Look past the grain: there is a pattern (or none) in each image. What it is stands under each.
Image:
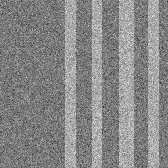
bands of columns
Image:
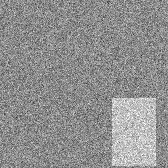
one block
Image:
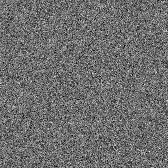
only noise
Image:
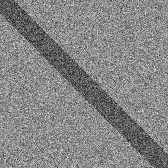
a diagonal band
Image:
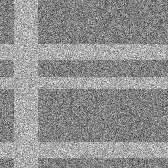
bands of rows crossing bands of columns
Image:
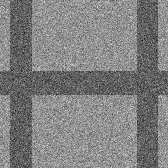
bands of rows crossing bands of columns
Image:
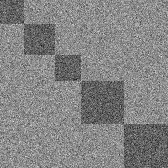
blocks along the diagonal
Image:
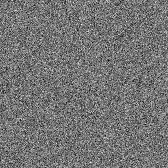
only noise
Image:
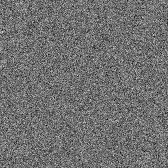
only noise
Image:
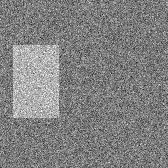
one block
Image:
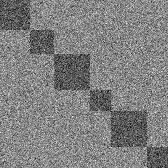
blocks along the diagonal
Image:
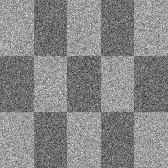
a checkerboard
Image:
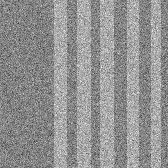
bands of columns
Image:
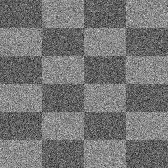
a checkerboard
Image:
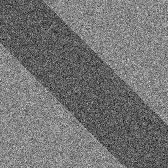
a diagonal band
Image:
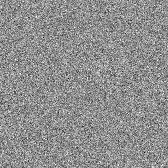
only noise
